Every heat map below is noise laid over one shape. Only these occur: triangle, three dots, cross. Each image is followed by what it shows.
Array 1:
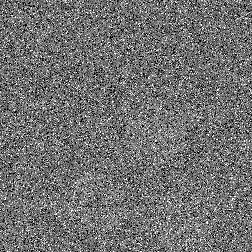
light three dots
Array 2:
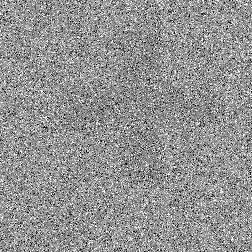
dark cross
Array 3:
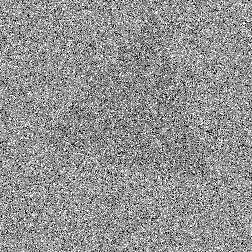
dark triangle
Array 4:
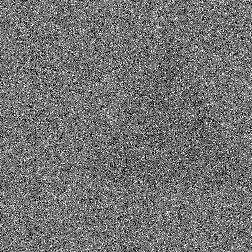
dark triangle
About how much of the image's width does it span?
two thirds
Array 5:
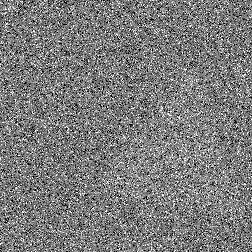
light triangle
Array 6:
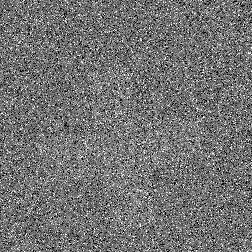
light cross
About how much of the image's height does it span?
two thirds
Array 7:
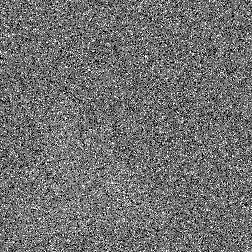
light triangle
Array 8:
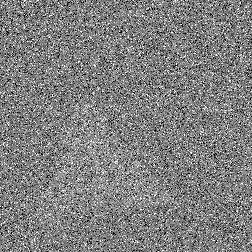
light triangle
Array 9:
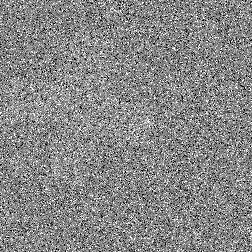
light cross
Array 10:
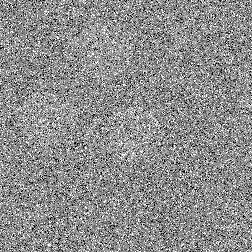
light three dots
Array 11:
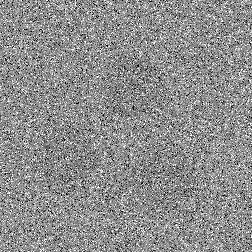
dark three dots
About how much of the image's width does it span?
two thirds
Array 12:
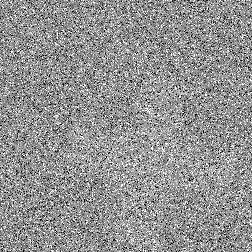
light cross
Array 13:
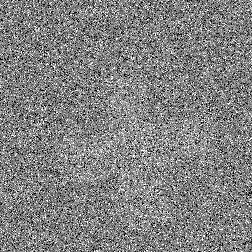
light cross
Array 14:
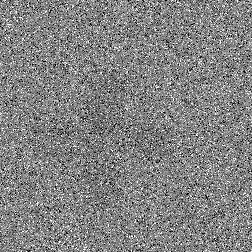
dark cross
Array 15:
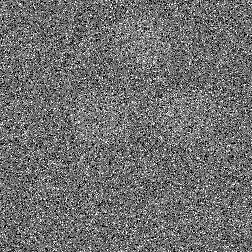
light three dots
